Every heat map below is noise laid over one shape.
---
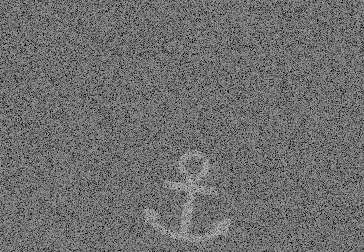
light anchor, bottom middle
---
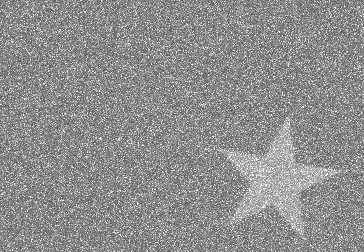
light star
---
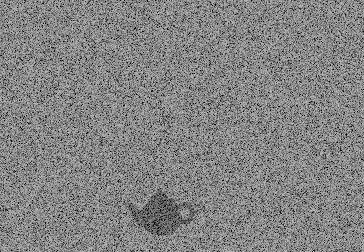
dark teapot, bottom middle
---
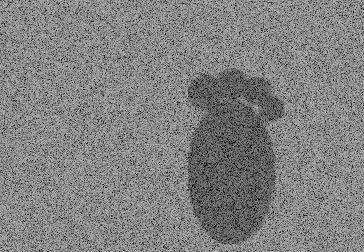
dark footprint
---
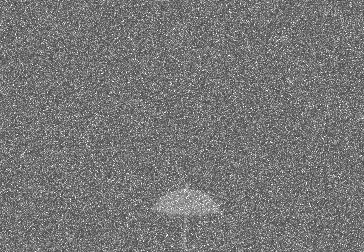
light umbrella, bottom middle
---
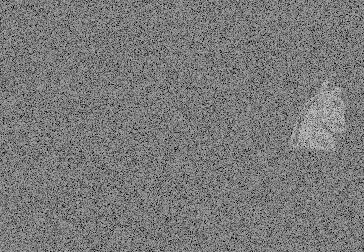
light chess knight, middle right
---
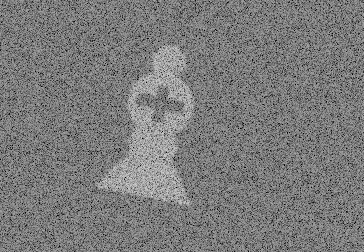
light chess bishop
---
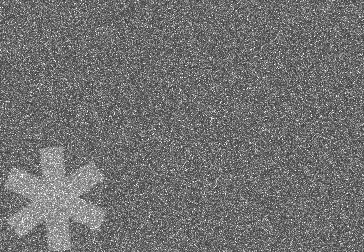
light asterisk, bottom left
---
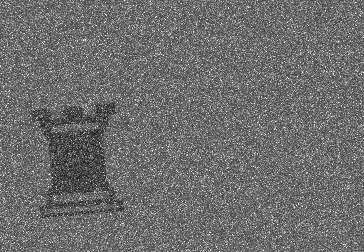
dark chess rook
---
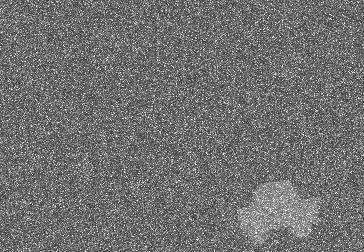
light car, bottom right
